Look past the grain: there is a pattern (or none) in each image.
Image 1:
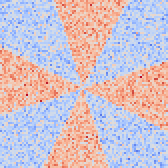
spokes from one point
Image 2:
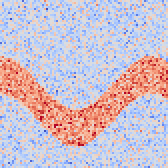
a wavy band
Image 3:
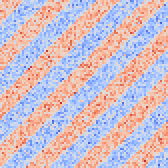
diagonal stripes
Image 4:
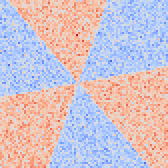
spokes from one point
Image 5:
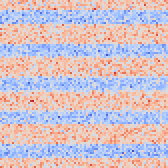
horizontal stripes
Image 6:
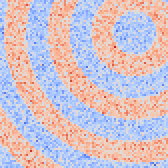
rings round one point
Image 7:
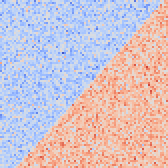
a sharp edge
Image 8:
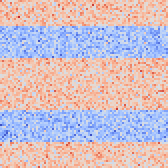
horizontal stripes
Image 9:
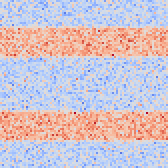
horizontal stripes
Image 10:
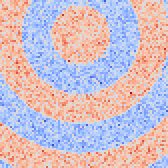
rings round one point
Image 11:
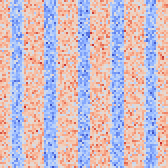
vertical stripes
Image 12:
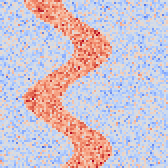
a wavy band
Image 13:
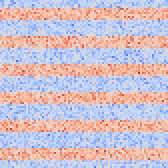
horizontal stripes
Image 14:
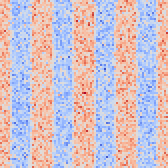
vertical stripes
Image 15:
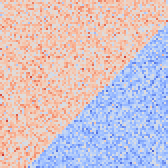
a sharp edge
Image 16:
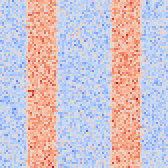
vertical stripes
